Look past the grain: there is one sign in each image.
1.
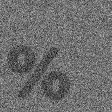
percent sign
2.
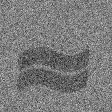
approximately sign
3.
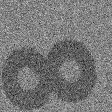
infinity sign
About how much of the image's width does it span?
nearly all
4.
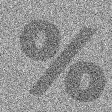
percent sign
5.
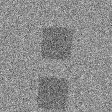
colon
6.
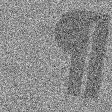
pilcrow
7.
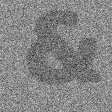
ampersand
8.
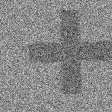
plus sign
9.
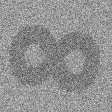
infinity sign
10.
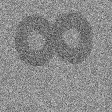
infinity sign
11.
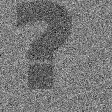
question mark
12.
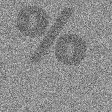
percent sign
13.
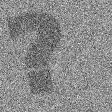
question mark
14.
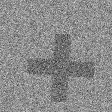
plus sign
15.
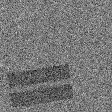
equals sign
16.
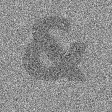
ampersand
